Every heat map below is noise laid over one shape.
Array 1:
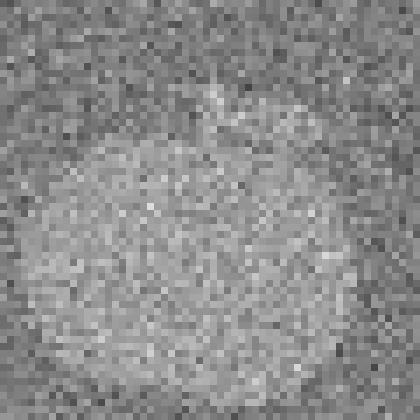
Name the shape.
apple
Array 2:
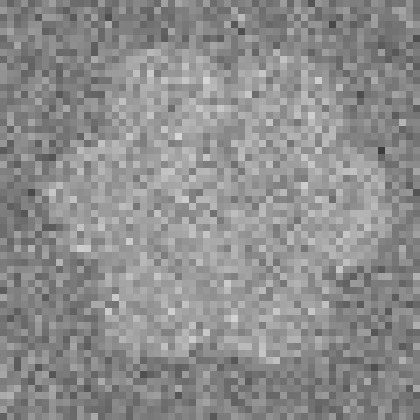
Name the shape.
flower
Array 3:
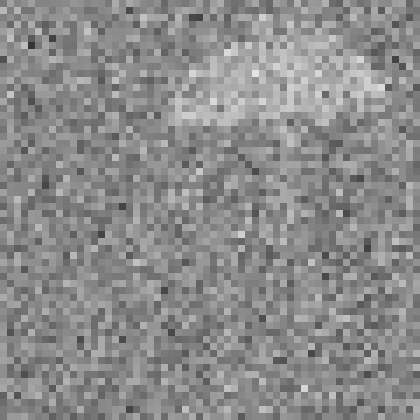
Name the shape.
umbrella
